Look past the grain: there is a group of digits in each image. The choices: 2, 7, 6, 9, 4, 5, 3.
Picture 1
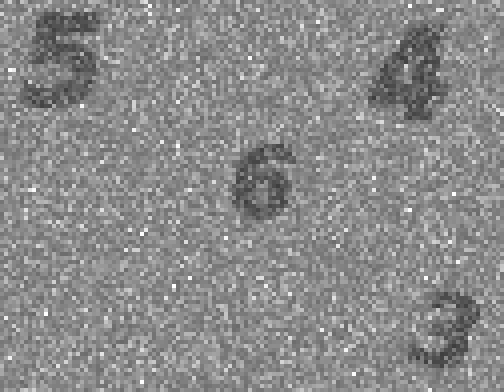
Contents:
top left: 5; top right: 4; centre: 6; bottom right: 3
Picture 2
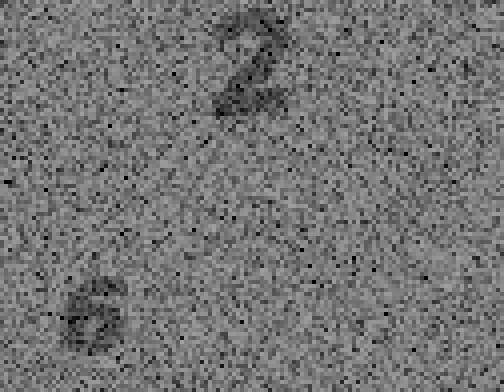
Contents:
top middle: 2; bottom left: 6
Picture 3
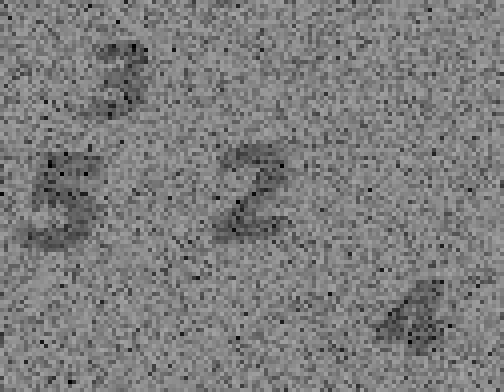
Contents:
top left: 3; middle left: 5; centre: 2; bottom right: 4
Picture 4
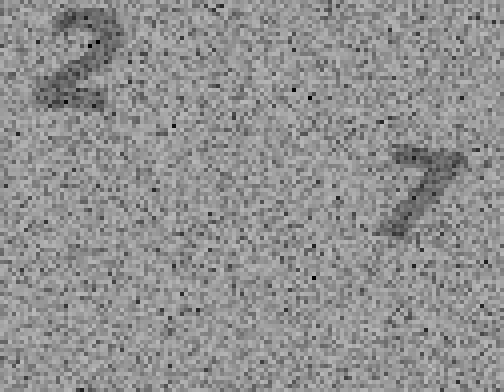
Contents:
top left: 2; middle right: 7
